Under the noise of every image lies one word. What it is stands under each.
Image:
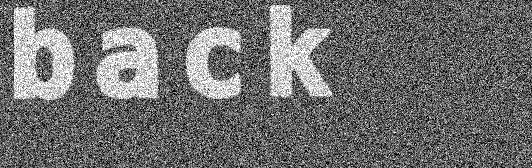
back
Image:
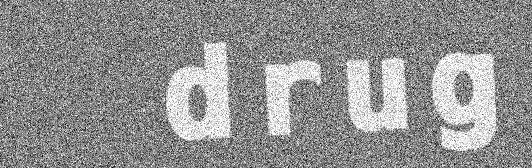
drug
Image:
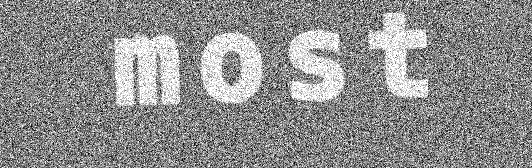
most
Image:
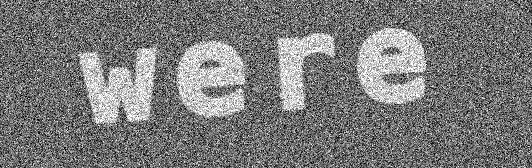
were
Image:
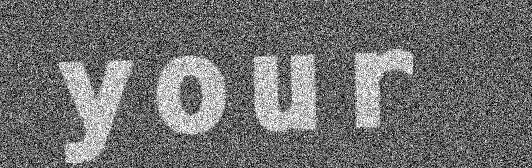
your
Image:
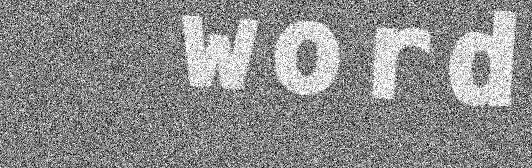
word
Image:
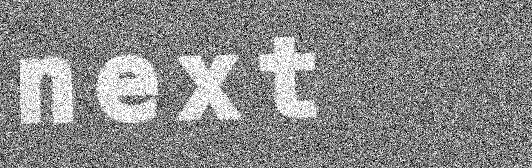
next
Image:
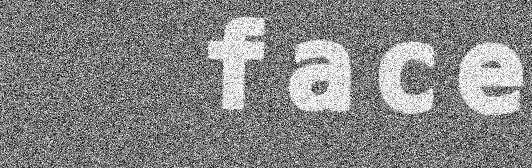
face
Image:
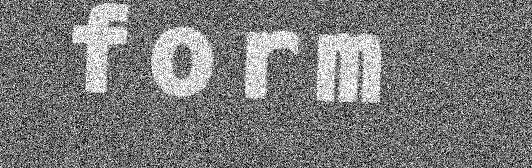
form
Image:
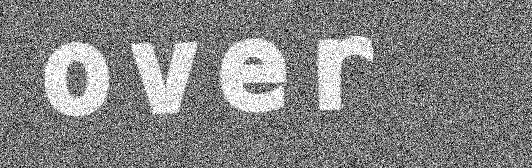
over
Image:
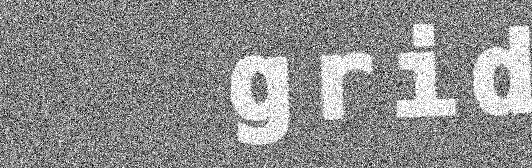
grid
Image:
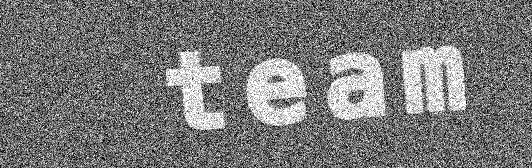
team
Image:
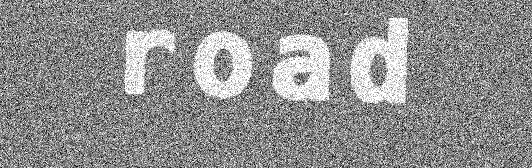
road
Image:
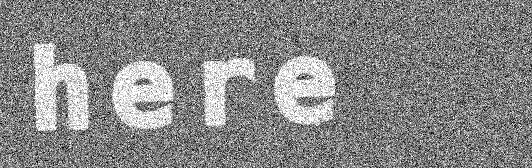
here
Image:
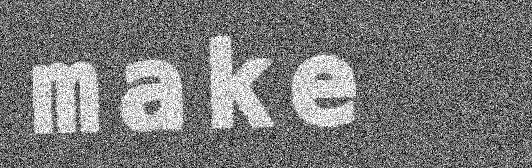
make
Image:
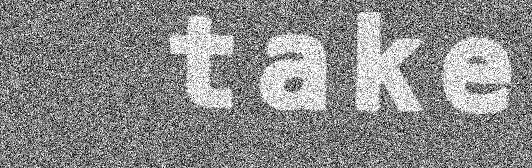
take
